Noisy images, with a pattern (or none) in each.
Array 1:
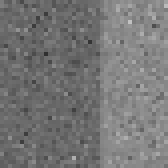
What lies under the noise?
a sharp edge
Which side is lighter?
right
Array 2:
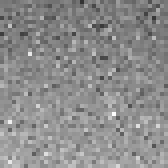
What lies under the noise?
a smooth slope
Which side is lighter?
bottom
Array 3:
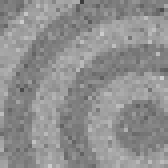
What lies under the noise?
rings round one point
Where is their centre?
bottom right
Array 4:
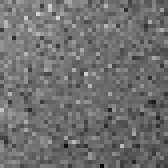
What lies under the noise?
a smooth slope
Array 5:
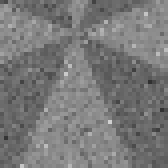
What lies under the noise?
spokes from one point
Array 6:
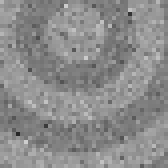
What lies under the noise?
rings round one point
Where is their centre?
top middle
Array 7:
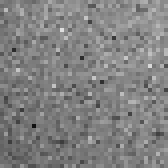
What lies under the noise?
a smooth slope
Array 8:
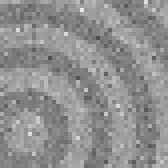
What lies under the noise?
rings round one point
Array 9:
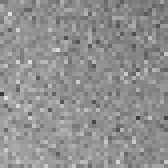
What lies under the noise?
a smooth slope
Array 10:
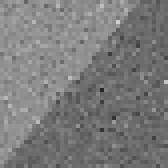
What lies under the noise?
a sharp edge
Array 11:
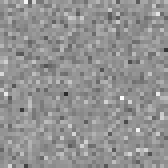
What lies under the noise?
only noise
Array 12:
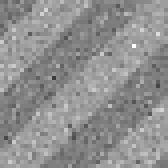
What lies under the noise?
diagonal stripes
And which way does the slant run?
bottom left to top right
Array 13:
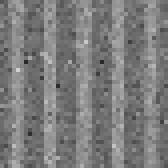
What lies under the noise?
vertical stripes
